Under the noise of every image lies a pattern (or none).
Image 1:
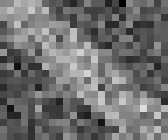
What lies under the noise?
a diagonal band
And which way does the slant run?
top left to bottom right
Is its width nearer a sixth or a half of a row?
a half
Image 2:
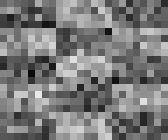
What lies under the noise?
a checkerboard
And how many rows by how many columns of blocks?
5 by 3
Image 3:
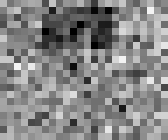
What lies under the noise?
one block
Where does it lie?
top middle
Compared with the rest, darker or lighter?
darker
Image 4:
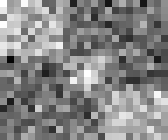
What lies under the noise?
blocks along the diagonal
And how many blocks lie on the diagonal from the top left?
3
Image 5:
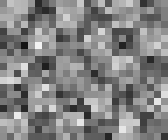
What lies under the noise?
a checkerboard
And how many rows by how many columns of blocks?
5 by 6
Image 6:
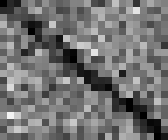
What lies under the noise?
a diagonal band
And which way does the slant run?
top left to bottom right
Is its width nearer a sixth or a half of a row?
a sixth
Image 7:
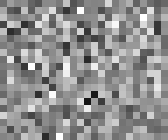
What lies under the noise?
only noise
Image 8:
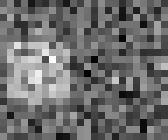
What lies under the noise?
one block
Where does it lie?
middle left
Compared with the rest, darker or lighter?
lighter
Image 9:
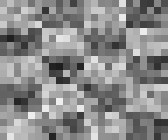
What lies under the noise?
a checkerboard
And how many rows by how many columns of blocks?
5 by 4
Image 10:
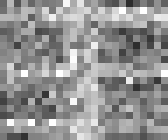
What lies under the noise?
bands of rows crossing bands of columns
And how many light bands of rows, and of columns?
3 and 1
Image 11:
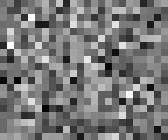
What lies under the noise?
only noise
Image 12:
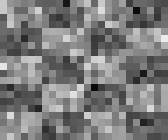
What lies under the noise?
a checkerboard
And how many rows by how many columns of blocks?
5 by 4
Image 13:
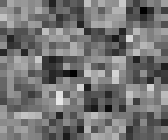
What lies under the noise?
a checkerboard
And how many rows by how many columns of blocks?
5 by 4
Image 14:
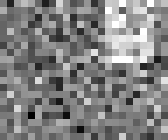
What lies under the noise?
one block
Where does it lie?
top right
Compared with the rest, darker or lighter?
lighter
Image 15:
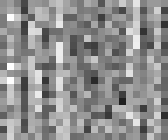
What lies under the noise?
bands of columns
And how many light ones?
5
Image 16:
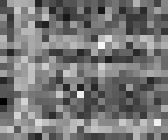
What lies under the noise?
bands of rows crossing bands of columns
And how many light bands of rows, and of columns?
3 and 1
